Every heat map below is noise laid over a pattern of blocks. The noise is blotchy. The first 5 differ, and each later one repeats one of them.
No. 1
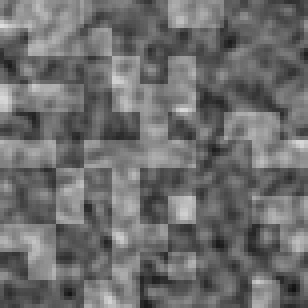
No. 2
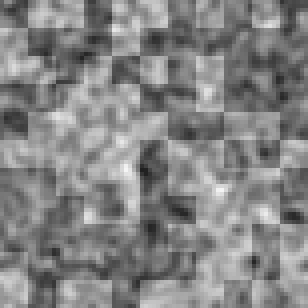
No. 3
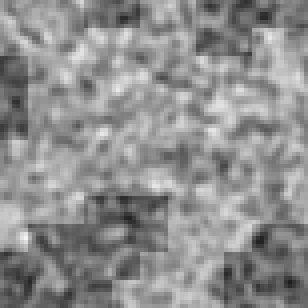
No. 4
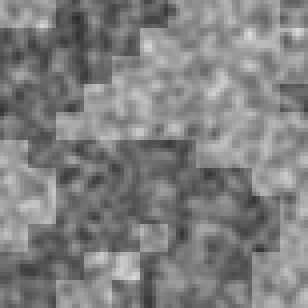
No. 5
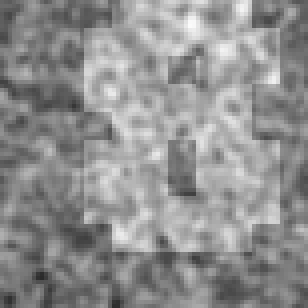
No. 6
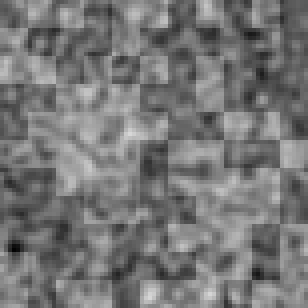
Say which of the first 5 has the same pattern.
2
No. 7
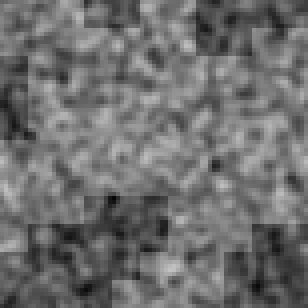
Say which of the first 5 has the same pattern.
3
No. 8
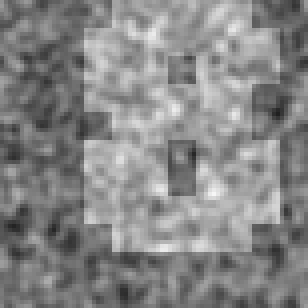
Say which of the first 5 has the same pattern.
5
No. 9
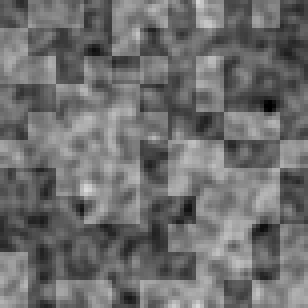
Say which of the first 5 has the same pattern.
2
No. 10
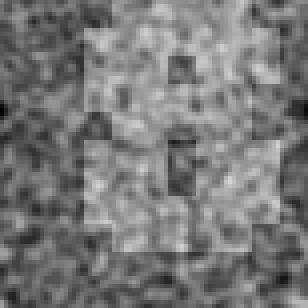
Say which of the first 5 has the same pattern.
5
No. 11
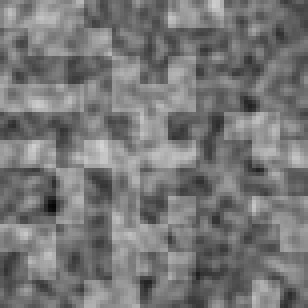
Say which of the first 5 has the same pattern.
1
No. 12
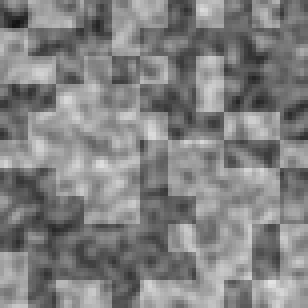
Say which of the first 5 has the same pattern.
2
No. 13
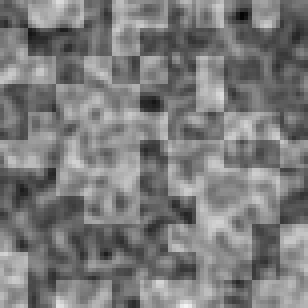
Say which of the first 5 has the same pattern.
2
